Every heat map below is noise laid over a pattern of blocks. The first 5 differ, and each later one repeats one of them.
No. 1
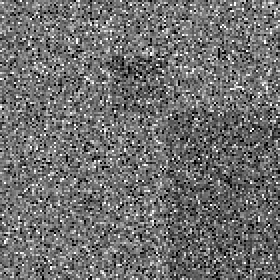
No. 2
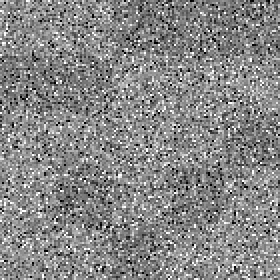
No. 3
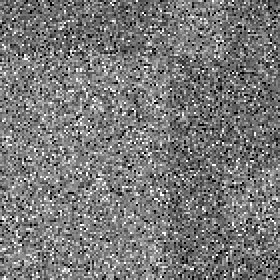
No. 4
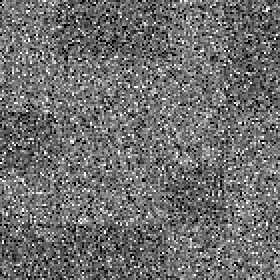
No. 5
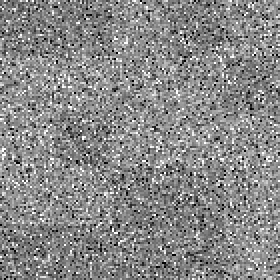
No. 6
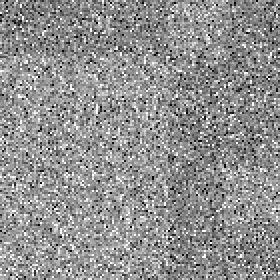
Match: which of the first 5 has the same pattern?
3
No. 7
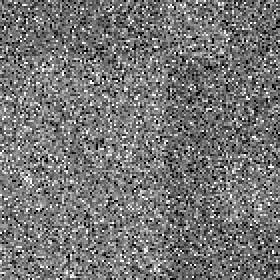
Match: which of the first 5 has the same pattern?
3
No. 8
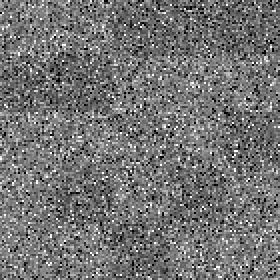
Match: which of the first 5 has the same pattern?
2
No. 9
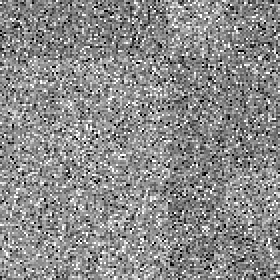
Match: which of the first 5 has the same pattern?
3
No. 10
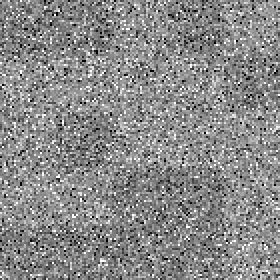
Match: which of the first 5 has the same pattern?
5
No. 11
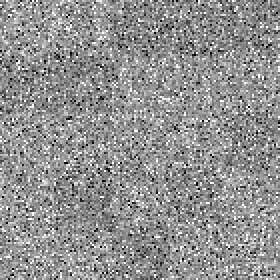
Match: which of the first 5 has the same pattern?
2
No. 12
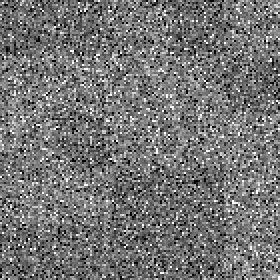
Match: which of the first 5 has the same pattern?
5
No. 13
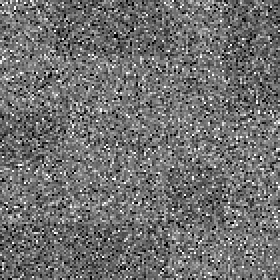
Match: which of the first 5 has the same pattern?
4
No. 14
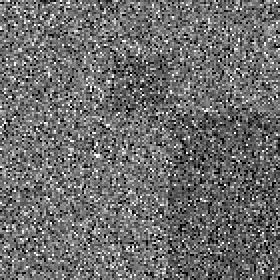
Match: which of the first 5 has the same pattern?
1
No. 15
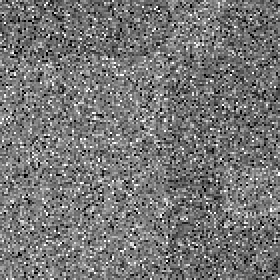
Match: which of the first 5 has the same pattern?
3
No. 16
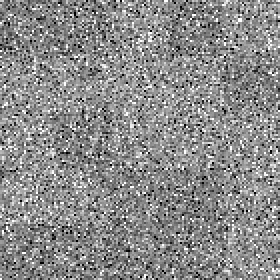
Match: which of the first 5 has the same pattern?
5
